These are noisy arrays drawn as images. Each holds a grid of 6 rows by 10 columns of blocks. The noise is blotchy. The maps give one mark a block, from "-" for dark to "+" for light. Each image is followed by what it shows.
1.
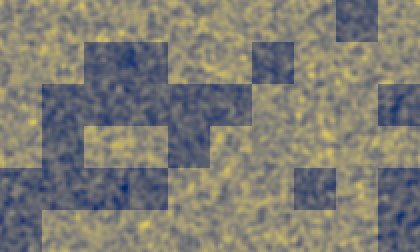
++++++++-+
++--++-+++
+-----+++-
+-++-+++++
----+++-+-
-++++++++-
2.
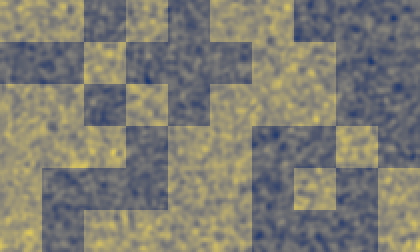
++-+-++---
--+---++--
++-+-+++--
+++-++--+-
+---++-+-+
+-++++---+
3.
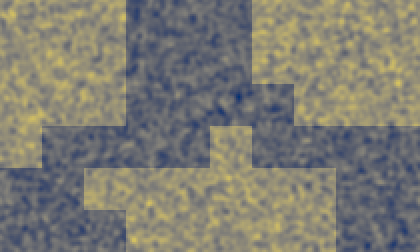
+++---++++
+++---++++
+++----+++
+----+----
--++++++--
---+++++--
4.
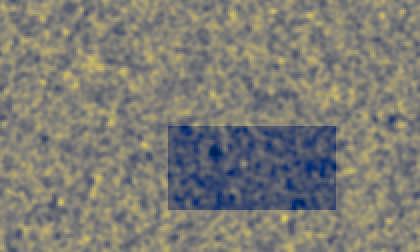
++++++++++
++++++++++
++++++++++
++++----++
++++----++
++++++++++
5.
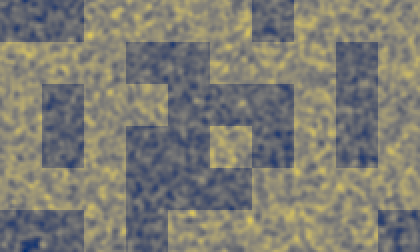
--++++-+++
+++--+++-+
+-++---+-+
+-+--+-+-+
+++---++++
--+-+++++-
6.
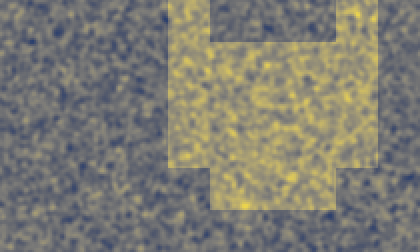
----+---+-
----+++++-
----+++++-
----+++++-
-----+++--
----------
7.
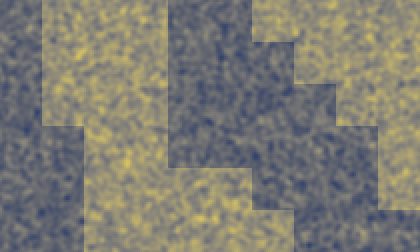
-+++--++++
-+++---+++
-+++----++
--++-----+
--++++---+
--+++++---
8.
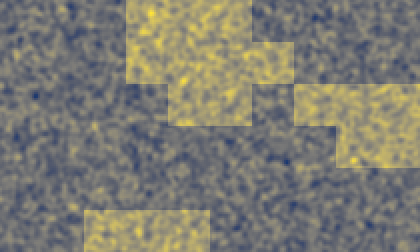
---+++----
---++++---
----++-+++
--------++
----------
--+++-----
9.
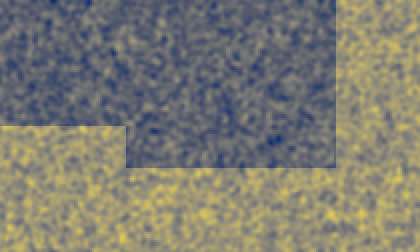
--------++
--------++
--------++
+++-----++
++++++++++
++++++++++
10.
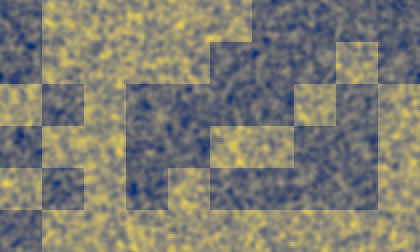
-+++++----
-++++---+-
+-+----+-+
-++--++--+
+-+-+----+
-+++++++++
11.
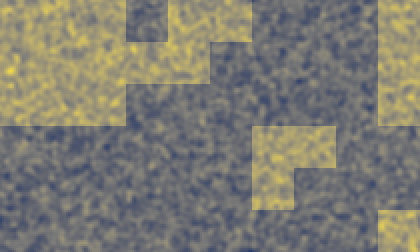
+++-++---+
+++++----+
+++------+
------++--
------+---
---------+
